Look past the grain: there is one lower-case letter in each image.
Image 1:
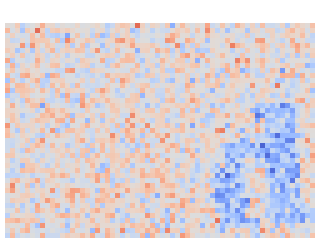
blue d
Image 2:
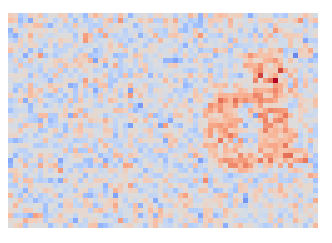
red d
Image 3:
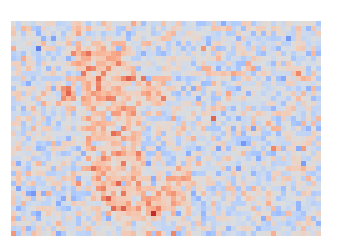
red t
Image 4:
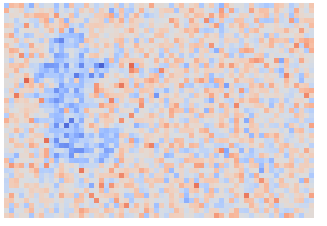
blue t
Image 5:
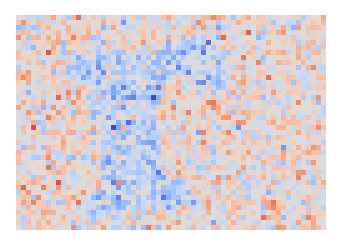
blue r
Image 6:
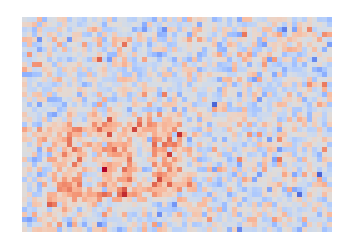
red m
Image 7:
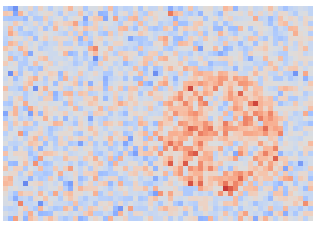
red e
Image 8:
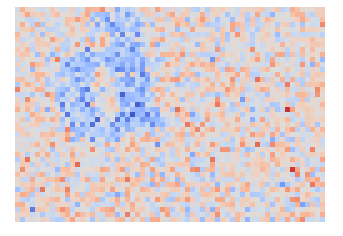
blue d
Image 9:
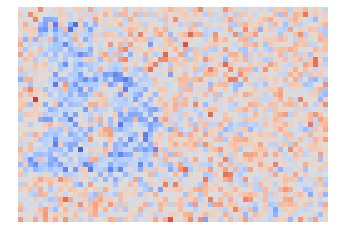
blue b
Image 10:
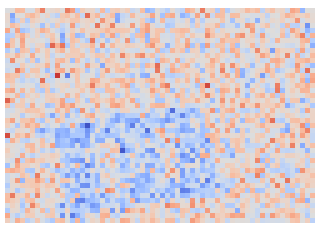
blue m
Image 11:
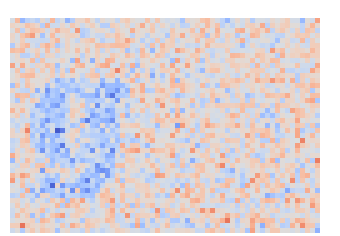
blue g
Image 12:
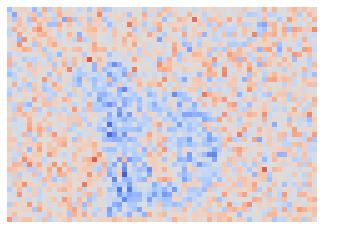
blue b
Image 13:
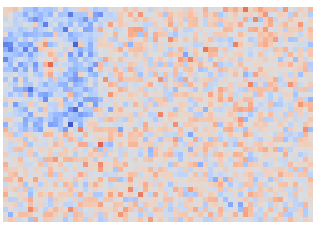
blue g
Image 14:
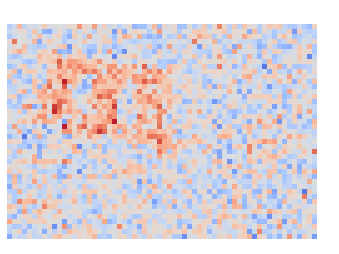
red m
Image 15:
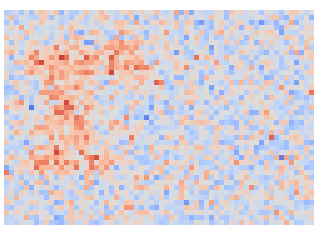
red r
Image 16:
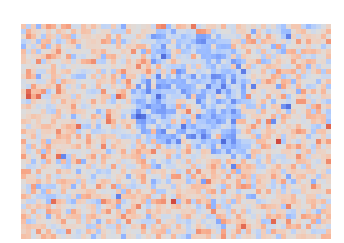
blue a
